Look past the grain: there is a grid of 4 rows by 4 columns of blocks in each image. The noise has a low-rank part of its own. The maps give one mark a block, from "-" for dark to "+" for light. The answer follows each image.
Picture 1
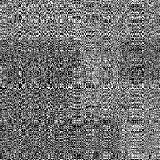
+ + + +
- - + -
- - + +
- - - +
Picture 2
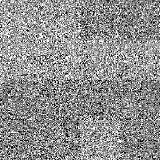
+ + - -
+ + + +
- - - -
- - + -
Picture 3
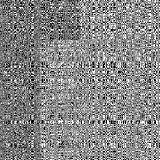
- - + +
- + + +
- + + +
- + + +
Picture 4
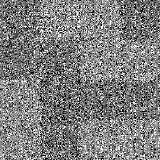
- + + -
- - + +
+ - - -
+ - + +
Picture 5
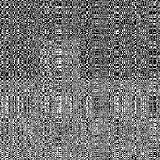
- - - -
- + - -
+ + + +
+ + + +
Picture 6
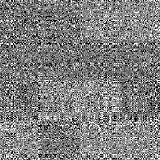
- - + +
- - - -
- + + -
+ - + +
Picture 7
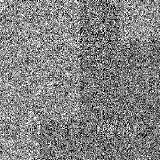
+ + - +
+ + - -
+ + - -
+ - - -
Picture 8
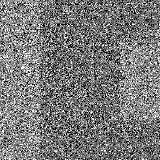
+ - - -
+ - - +
+ - - +
+ - - -
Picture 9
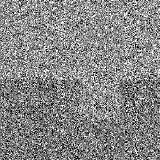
+ + + +
+ + + +
- - + -
- - - -
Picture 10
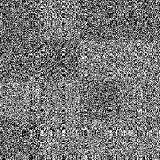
- + - -
- - + +
+ + - +
- + + +
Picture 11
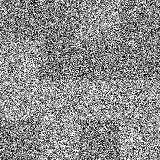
- - + -
+ - - -
+ + + +
- + - +
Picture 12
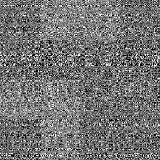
- + + -
- - - -
+ + - -
- + - -
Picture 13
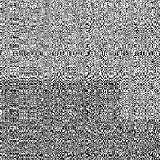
+ + + +
+ + + +
- - - +
- - - -
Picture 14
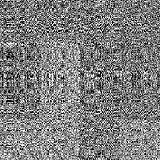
- - - -
- + - -
- + - -
+ + - +
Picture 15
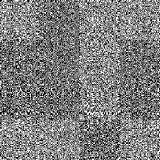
+ - + +
- - + -
- - + -
+ + - +
